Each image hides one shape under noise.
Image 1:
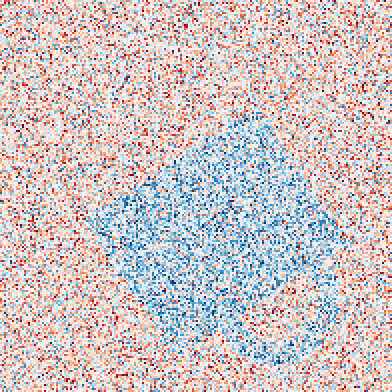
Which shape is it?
cup
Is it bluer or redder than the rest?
bluer
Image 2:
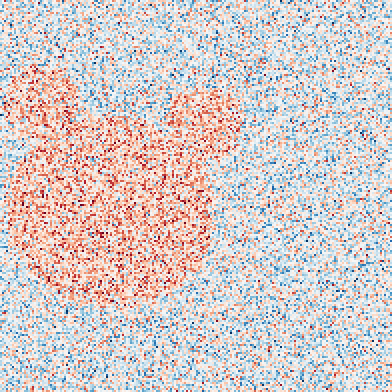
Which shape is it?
bear's head
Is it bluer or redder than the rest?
redder
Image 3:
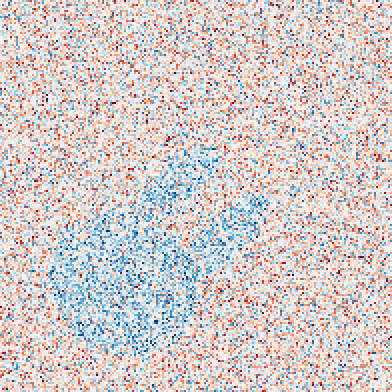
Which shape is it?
rabbit's head
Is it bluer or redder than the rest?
bluer
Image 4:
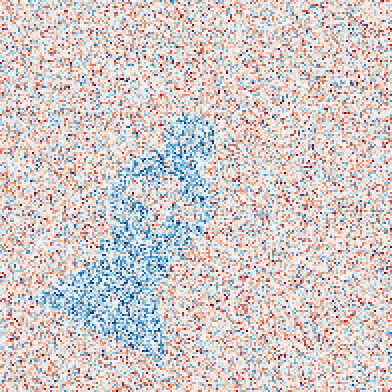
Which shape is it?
chess bishop
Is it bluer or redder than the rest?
bluer
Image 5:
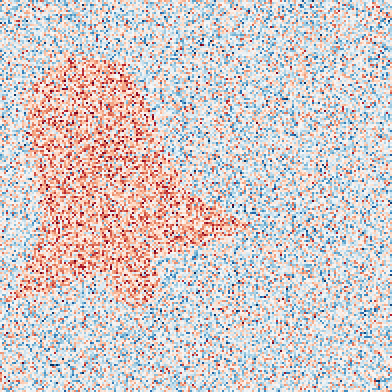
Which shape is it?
bell
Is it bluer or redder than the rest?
redder
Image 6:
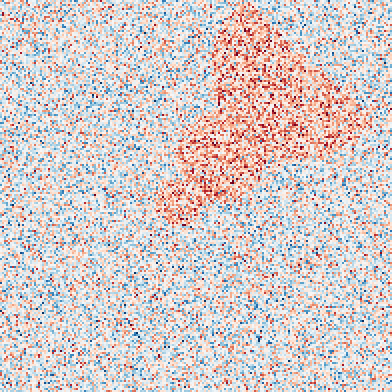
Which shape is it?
chess pawn
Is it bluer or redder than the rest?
redder
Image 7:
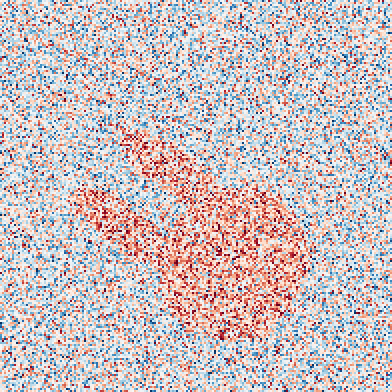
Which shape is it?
rabbit's head
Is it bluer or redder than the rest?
redder
